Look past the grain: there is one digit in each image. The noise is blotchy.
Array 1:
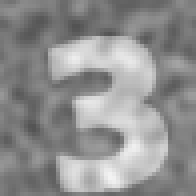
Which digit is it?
3
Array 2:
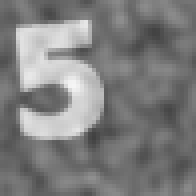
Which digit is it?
5
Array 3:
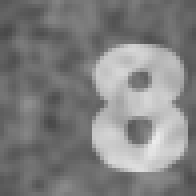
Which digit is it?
8
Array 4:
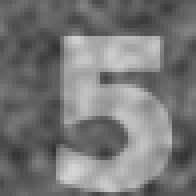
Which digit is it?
5
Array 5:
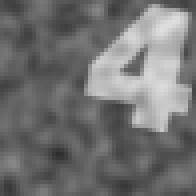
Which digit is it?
4
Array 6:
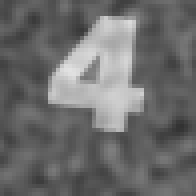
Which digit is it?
4
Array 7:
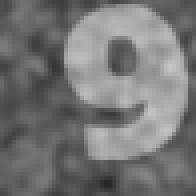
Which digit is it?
9
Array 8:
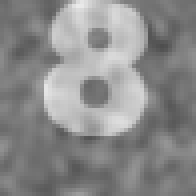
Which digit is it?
8
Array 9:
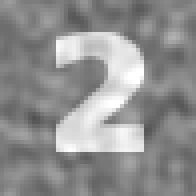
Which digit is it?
2
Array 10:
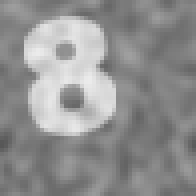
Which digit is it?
8
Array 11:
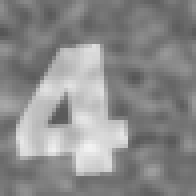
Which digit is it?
4
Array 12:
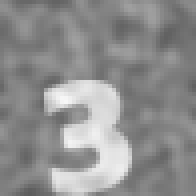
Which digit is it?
3
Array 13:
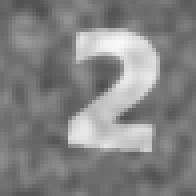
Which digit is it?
2
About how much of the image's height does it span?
two thirds
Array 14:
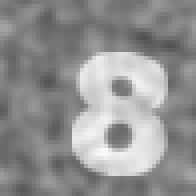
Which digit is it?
8
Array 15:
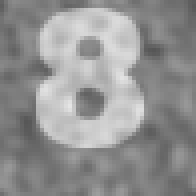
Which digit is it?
8
